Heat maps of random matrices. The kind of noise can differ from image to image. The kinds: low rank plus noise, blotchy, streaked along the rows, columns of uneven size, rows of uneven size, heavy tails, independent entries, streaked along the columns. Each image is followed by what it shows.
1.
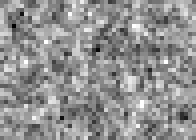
blotchy
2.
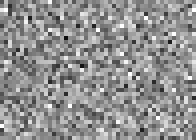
independent entries
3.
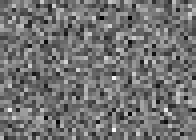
independent entries
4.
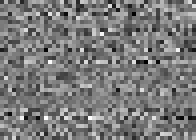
rows of uneven size
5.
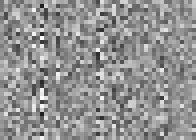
columns of uneven size
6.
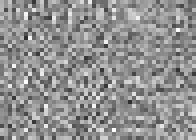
low rank plus noise
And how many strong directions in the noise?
two
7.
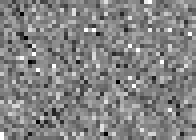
heavy tails
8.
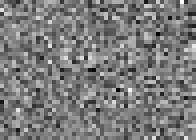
low rank plus noise
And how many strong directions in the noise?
three or four
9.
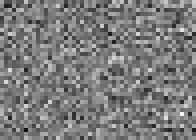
low rank plus noise
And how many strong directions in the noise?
one
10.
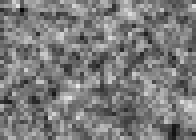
blotchy
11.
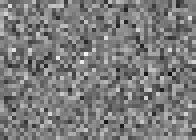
independent entries
